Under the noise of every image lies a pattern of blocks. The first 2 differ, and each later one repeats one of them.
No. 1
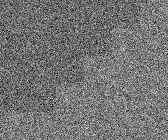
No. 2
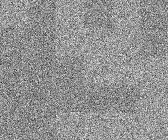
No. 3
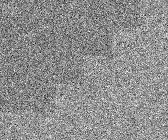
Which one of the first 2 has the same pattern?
1
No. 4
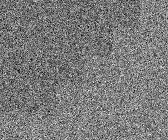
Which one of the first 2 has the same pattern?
1
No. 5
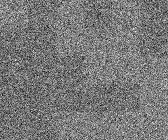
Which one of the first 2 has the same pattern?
2
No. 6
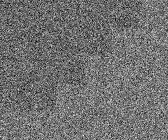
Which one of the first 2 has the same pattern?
1
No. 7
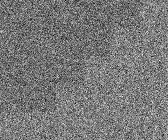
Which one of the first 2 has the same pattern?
1
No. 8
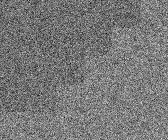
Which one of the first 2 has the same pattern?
1
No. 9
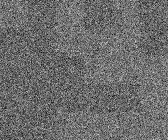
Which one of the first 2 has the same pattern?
2
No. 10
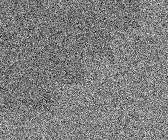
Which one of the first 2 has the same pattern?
1
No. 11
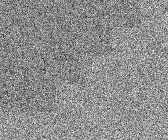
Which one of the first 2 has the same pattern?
1
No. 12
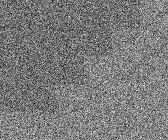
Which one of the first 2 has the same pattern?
1
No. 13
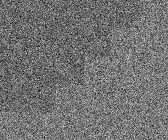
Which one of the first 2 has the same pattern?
1
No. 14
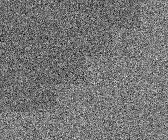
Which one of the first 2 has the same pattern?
1
